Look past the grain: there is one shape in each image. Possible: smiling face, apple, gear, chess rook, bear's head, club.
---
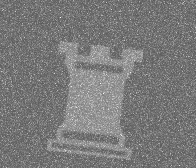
chess rook
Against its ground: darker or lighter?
lighter
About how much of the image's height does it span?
two thirds
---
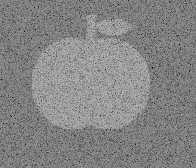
apple
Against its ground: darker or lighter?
lighter
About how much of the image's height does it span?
two thirds
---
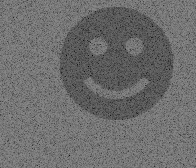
smiling face
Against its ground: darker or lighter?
darker
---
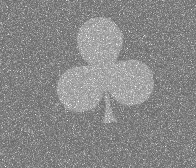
club
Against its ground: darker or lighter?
lighter
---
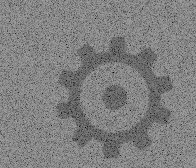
gear
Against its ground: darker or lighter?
darker
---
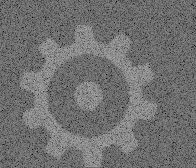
gear
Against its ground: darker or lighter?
lighter
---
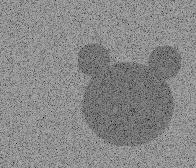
bear's head
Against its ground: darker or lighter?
darker
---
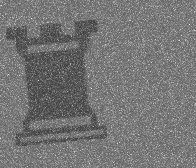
chess rook
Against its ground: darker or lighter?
darker
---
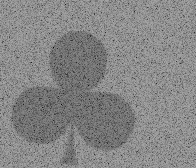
club
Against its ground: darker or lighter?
darker
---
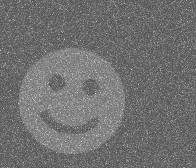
smiling face
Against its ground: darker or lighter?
lighter
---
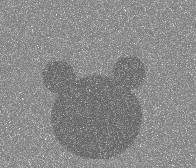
bear's head
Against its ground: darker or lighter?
darker
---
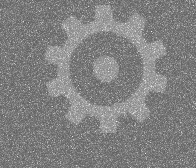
gear
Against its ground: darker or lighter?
lighter
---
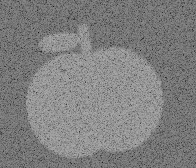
apple
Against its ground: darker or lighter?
lighter
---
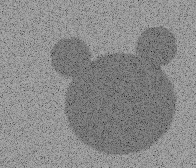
bear's head
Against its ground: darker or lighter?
darker
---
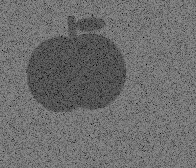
apple
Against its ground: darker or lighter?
darker
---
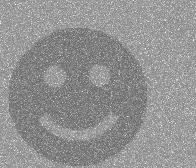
smiling face
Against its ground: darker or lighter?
darker
